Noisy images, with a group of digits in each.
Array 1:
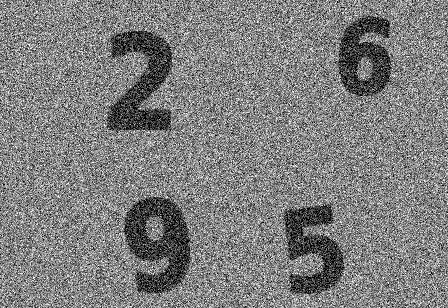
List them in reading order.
top left: 2; top right: 6; bottom left: 9; bottom right: 5
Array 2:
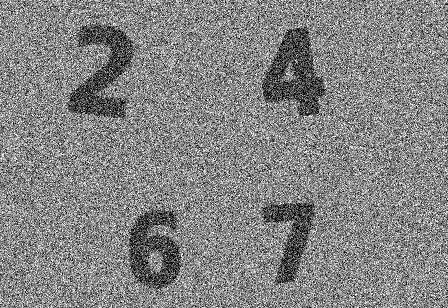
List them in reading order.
top left: 2; top right: 4; bottom left: 6; bottom right: 7
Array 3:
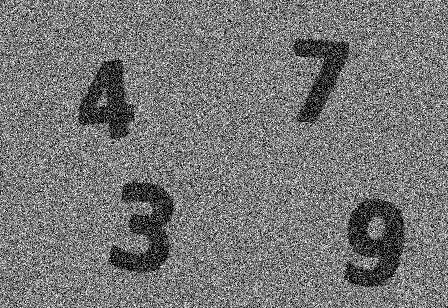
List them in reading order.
top left: 4; top right: 7; bottom left: 3; bottom right: 9
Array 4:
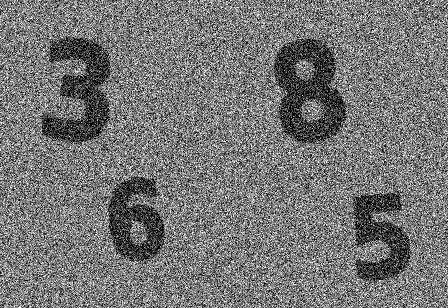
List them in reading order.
top left: 3; top right: 8; bottom left: 6; bottom right: 5
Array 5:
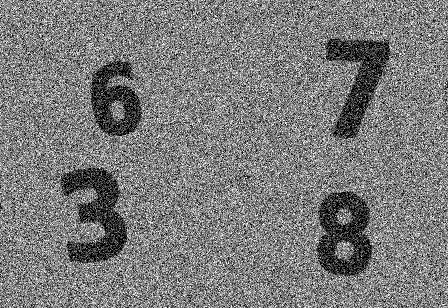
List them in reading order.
top left: 6; top right: 7; bottom left: 3; bottom right: 8
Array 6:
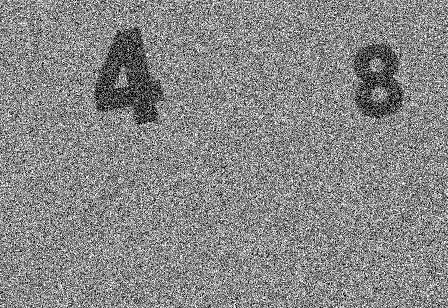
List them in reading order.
top left: 4; top right: 8
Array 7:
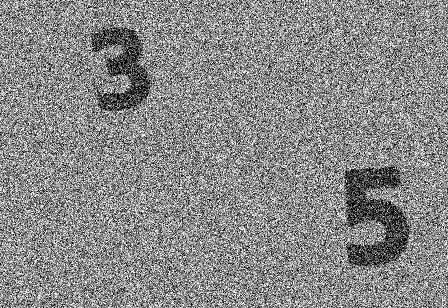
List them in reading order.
top left: 3; bottom right: 5
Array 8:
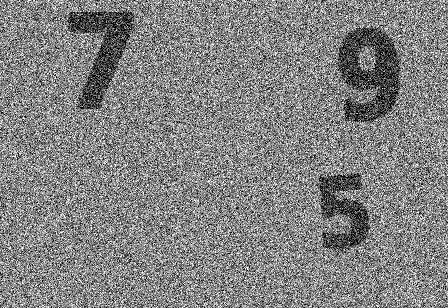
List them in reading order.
top left: 7; top right: 9; bottom right: 5
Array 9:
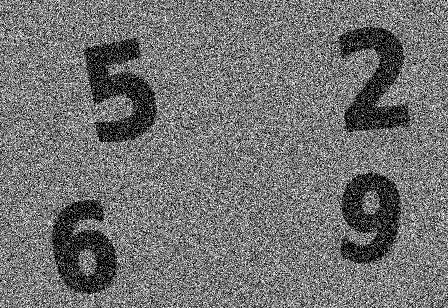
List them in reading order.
top left: 5; top right: 2; bottom left: 6; bottom right: 9
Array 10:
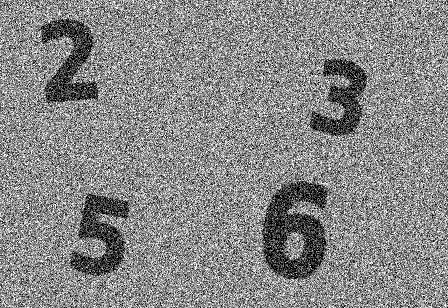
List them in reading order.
top left: 2; top right: 3; bottom left: 5; bottom right: 6
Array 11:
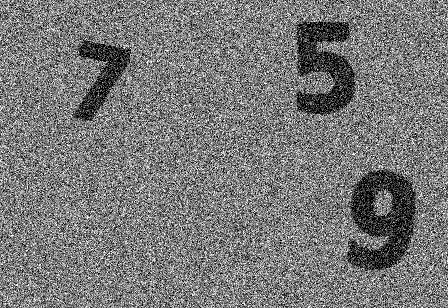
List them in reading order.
top left: 7; top right: 5; bottom right: 9
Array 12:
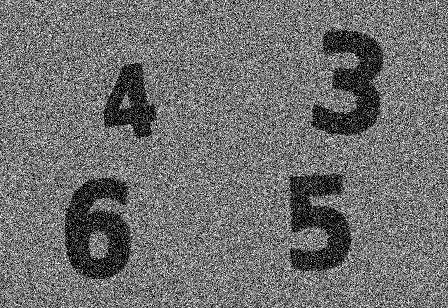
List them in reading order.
top left: 4; top right: 3; bottom left: 6; bottom right: 5
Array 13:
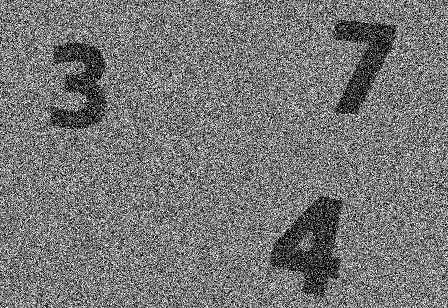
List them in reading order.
top left: 3; top right: 7; bottom right: 4
